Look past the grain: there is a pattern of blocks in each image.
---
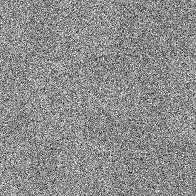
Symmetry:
top and bottom mirror each other
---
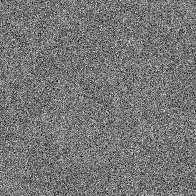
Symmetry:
mirrored about the diagonal from the top left
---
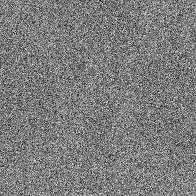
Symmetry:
left and right mirror each other
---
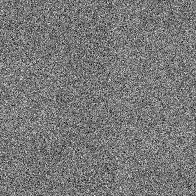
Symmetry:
top and bottom mirror each other
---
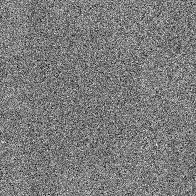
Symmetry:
top and bottom mirror each other
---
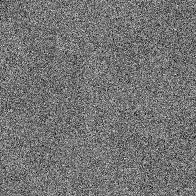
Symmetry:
top and bottom mirror each other
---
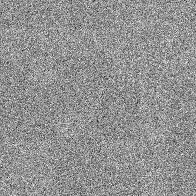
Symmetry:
mirrored about the diagonal from the bottom left
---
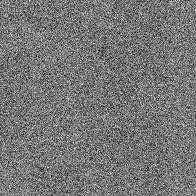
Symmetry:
top and bottom mirror each other
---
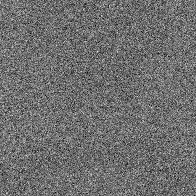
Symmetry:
left and right mirror each other
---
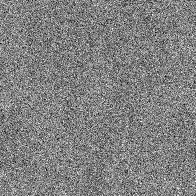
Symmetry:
left and right mirror each other
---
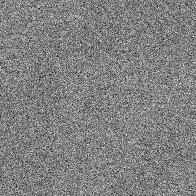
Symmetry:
mirrored about the diagonal from the top left
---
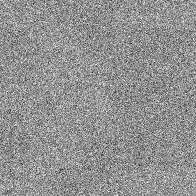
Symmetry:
top and bottom mirror each other
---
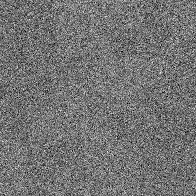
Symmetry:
the same after a half turn
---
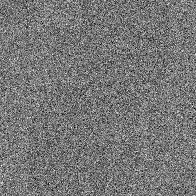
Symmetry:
the same after a half turn
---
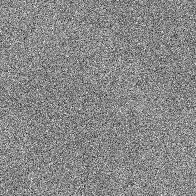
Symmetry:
mirrored about the diagonal from the bottom left
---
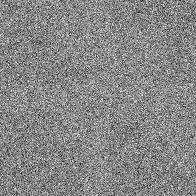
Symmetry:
mirrored about the diagonal from the bottom left
